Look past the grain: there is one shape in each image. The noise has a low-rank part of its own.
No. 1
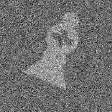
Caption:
light chess bishop
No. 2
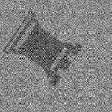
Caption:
dark chess rook
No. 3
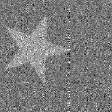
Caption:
light star
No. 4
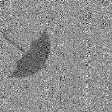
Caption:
dark umbrella
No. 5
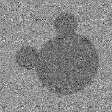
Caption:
dark bear's head
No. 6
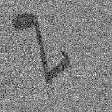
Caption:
dark musical note
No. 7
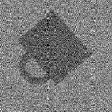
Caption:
dark cup
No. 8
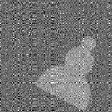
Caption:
light chess pawn
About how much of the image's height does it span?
two thirds
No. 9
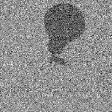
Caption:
dark pear
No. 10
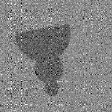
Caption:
dark chess pawn
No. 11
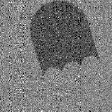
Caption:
dark ghost
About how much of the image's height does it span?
two thirds
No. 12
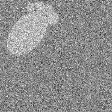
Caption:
light footprint
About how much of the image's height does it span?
half
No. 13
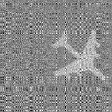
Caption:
light airplane
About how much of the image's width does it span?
half
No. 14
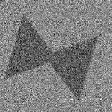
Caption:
dark bow tie
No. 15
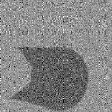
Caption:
dark cat's head
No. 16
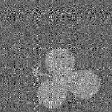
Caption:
light club
